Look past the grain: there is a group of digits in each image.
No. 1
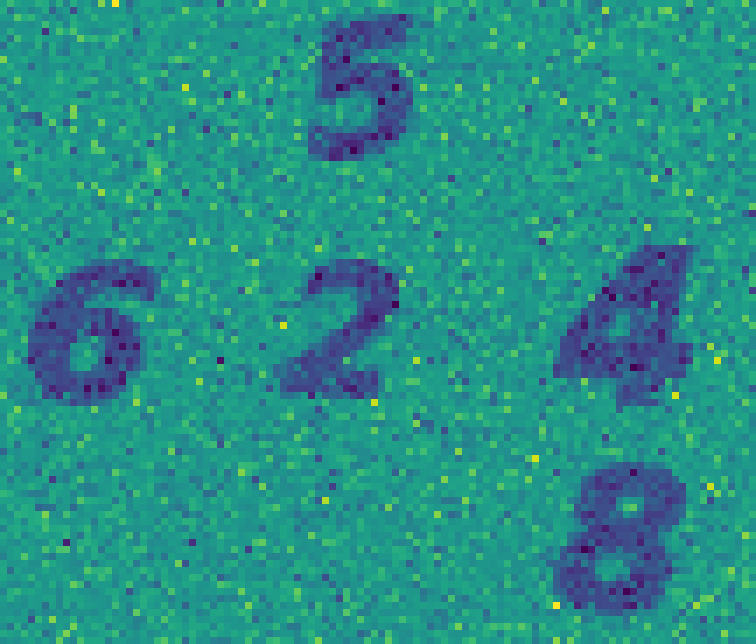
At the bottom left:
nothing
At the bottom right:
8
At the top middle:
5
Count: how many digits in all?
5
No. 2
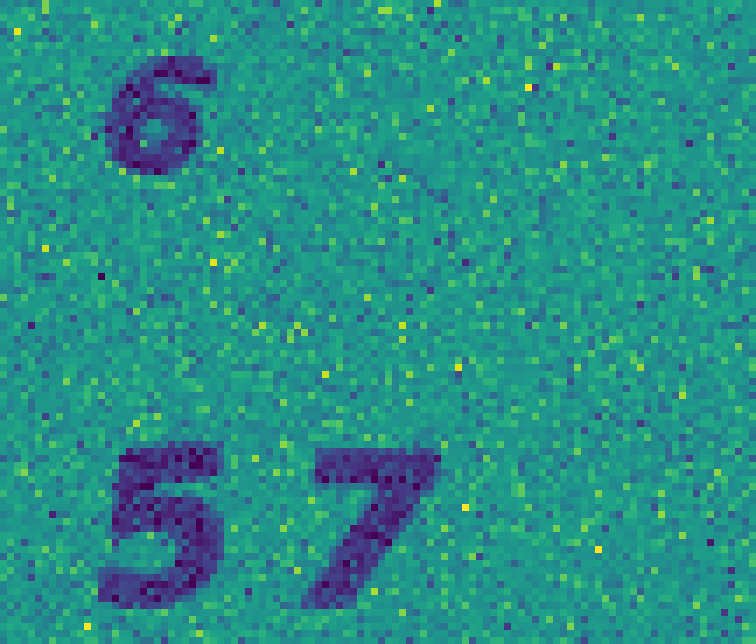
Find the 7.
bottom middle
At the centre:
nothing
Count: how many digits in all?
3
